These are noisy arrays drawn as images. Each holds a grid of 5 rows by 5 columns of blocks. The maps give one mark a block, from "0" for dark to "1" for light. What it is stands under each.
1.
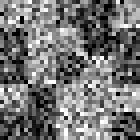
1 1 0 0 1
0 1 1 0 0
0 1 0 1 0
1 0 1 1 1
0 0 1 1 0
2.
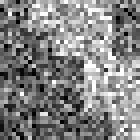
0 1 1 1 0
0 0 1 1 0
0 0 0 1 1
0 0 0 1 1
0 0 0 0 1
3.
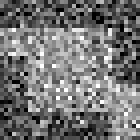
0 0 0 0 0
1 1 1 1 0
0 1 1 1 0
0 1 1 1 1
0 0 0 0 1
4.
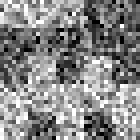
1 1 1 0 0
0 0 0 0 0
0 1 0 1 0
1 1 1 1 1
1 0 1 0 1
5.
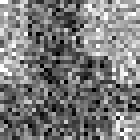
1 0 0 1 1
1 0 0 1 1
1 0 0 0 1
0 0 0 0 0
0 0 0 0 1
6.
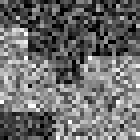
0 0 0 0 0
1 0 0 0 0
1 1 0 1 1
1 1 1 1 1
0 0 1 1 1
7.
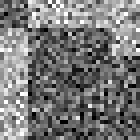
0 1 1 1 1
1 0 0 0 1
1 0 0 0 0
1 0 0 0 0
1 0 0 0 0
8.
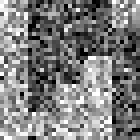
1 0 0 0 1
1 0 0 0 0
1 0 0 1 0
1 0 1 1 0
1 1 1 1 0
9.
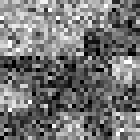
1 1 1 1 0
1 1 1 0 0
0 0 0 0 1
1 0 0 0 0
0 0 1 0 1
